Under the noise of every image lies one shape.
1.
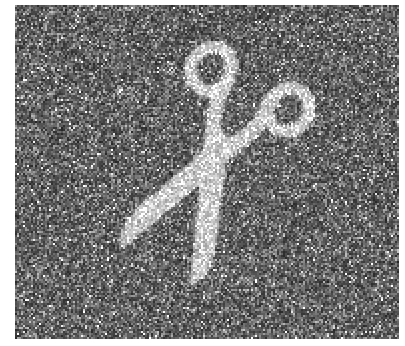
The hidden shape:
pair of scissors
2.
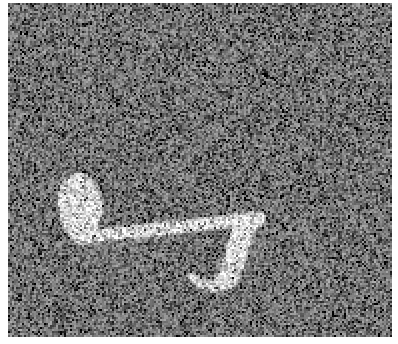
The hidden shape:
musical note
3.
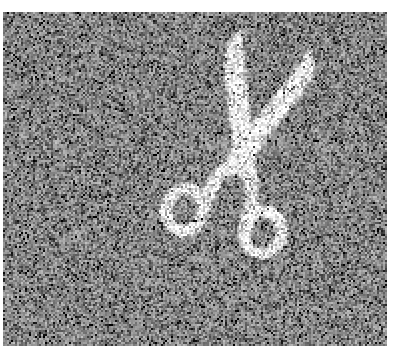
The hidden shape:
pair of scissors
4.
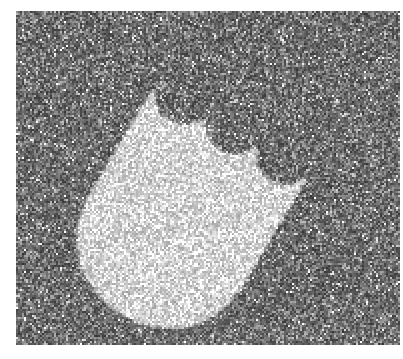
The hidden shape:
ghost
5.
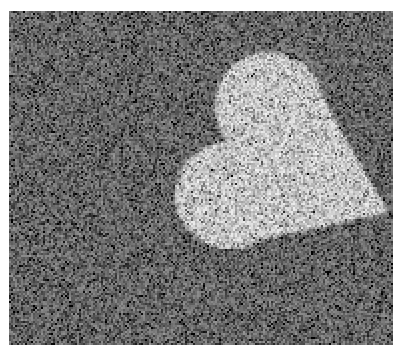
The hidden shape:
heart
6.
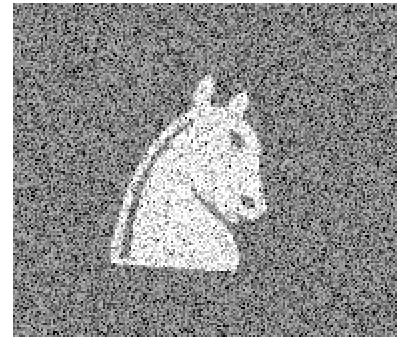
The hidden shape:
chess knight
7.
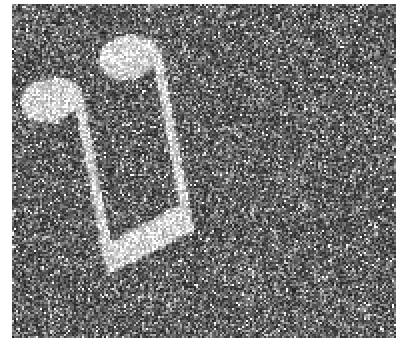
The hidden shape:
pair of musical notes
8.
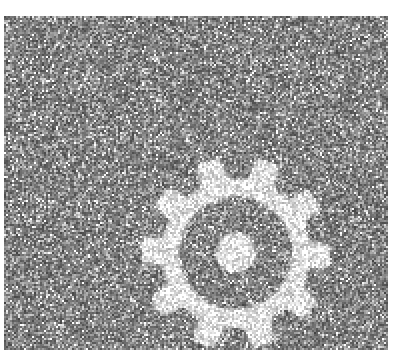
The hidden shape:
gear
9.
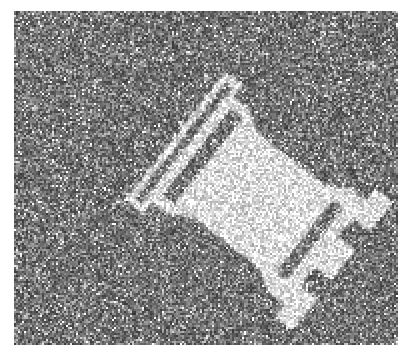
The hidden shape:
chess rook
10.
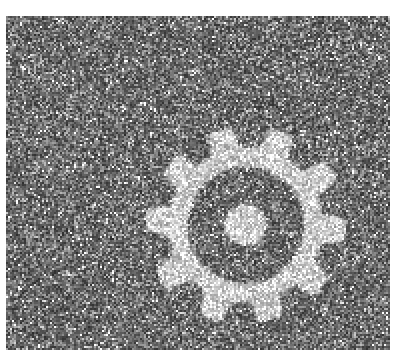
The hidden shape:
gear
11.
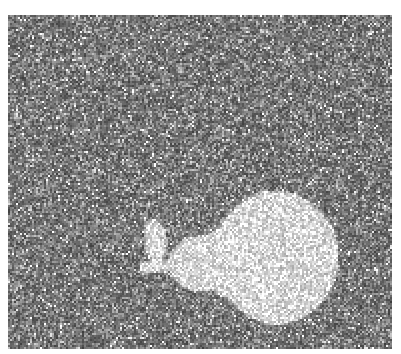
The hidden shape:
pear
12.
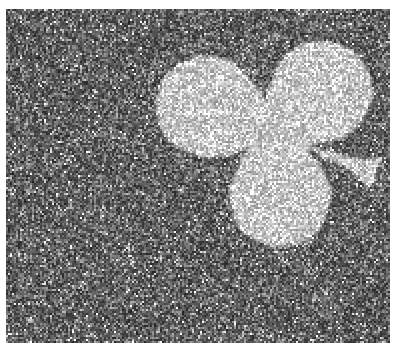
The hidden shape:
club
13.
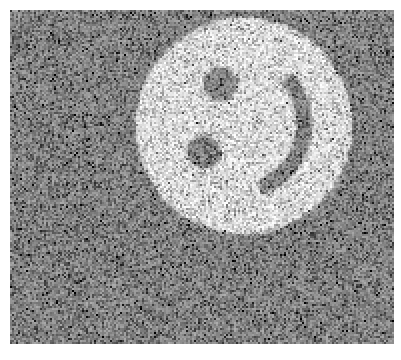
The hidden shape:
smiling face
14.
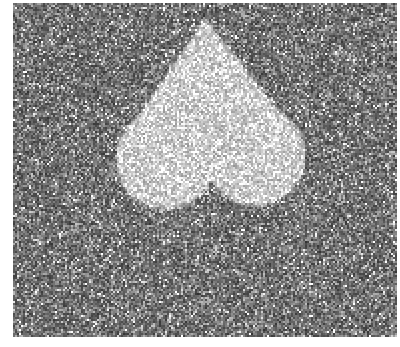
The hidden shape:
heart
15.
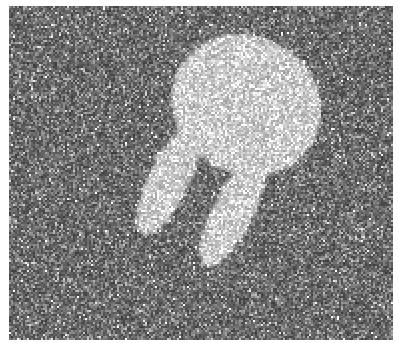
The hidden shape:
rabbit's head
